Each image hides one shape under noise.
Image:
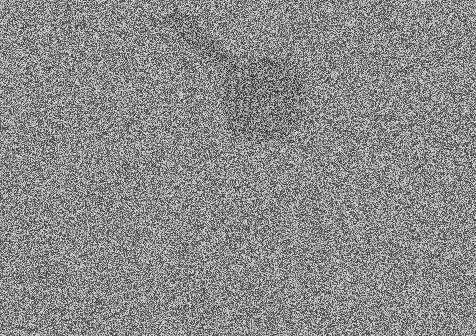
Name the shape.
lollipop
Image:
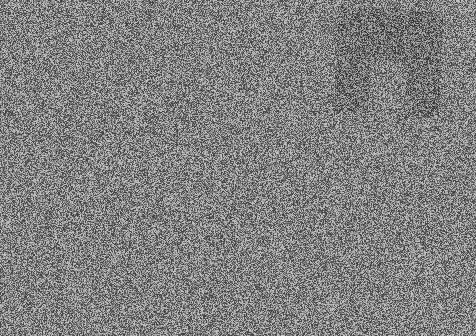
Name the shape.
square with a notch
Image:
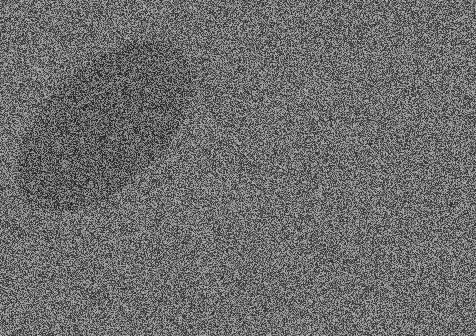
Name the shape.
ellipse
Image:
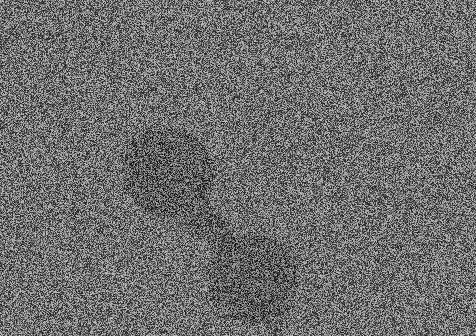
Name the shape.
dumbbell
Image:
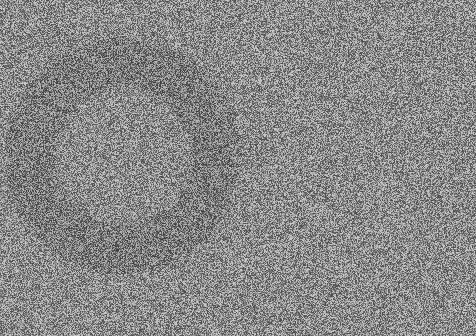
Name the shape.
ring
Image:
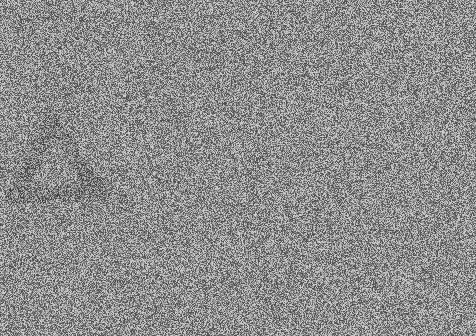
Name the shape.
triangle frame
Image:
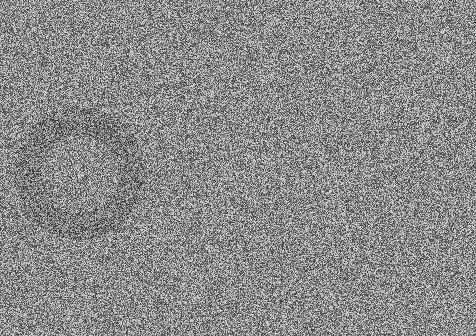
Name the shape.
ring
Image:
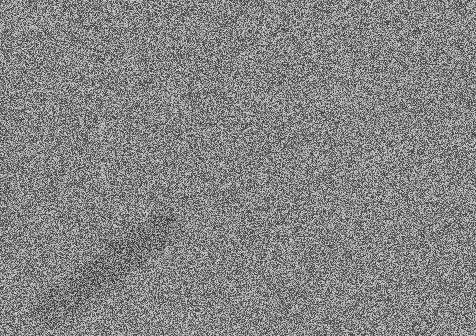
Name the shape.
bar
